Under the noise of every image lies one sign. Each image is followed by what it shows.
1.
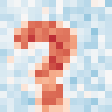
question mark
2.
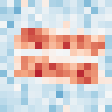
equals sign
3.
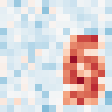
section sign
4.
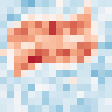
approximately sign
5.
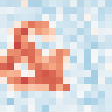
ampersand
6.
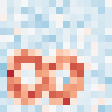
infinity sign
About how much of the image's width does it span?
two thirds
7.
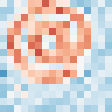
at sign
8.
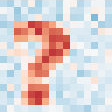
question mark
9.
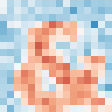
ampersand
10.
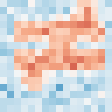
not-equal sign
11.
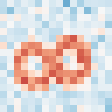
infinity sign
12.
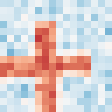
plus sign
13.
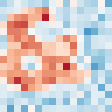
ampersand
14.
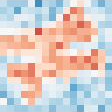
not-equal sign
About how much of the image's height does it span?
nearly all
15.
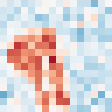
pilcrow
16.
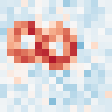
infinity sign
